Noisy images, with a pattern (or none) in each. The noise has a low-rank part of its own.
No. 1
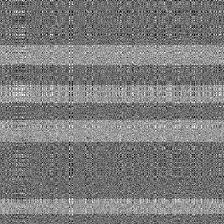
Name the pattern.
bands of rows
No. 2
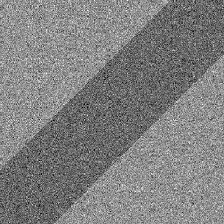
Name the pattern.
a diagonal band
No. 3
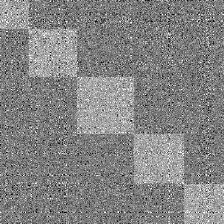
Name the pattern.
blocks along the diagonal
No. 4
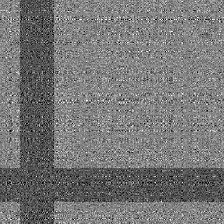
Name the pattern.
bands of rows crossing bands of columns
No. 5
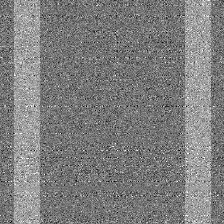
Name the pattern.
bands of columns
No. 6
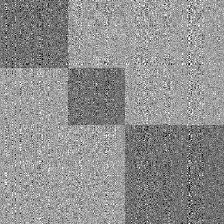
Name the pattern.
blocks along the diagonal
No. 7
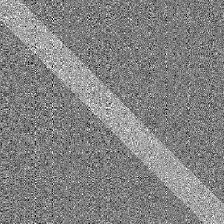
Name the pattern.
a diagonal band
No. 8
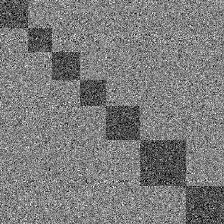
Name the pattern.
blocks along the diagonal
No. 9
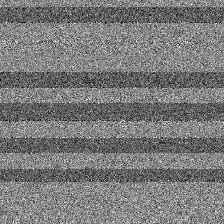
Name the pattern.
bands of rows
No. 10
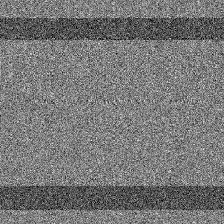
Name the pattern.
bands of rows
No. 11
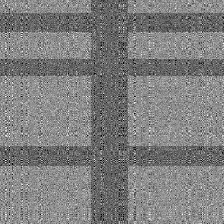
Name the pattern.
bands of rows crossing bands of columns
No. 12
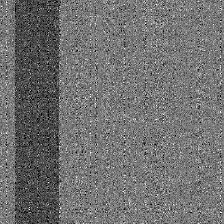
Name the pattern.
one band of columns
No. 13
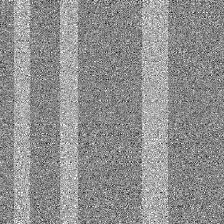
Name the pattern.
bands of columns
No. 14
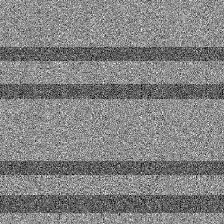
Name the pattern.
bands of rows
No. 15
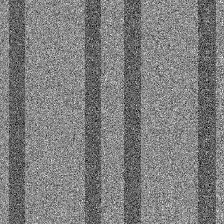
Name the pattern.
bands of columns
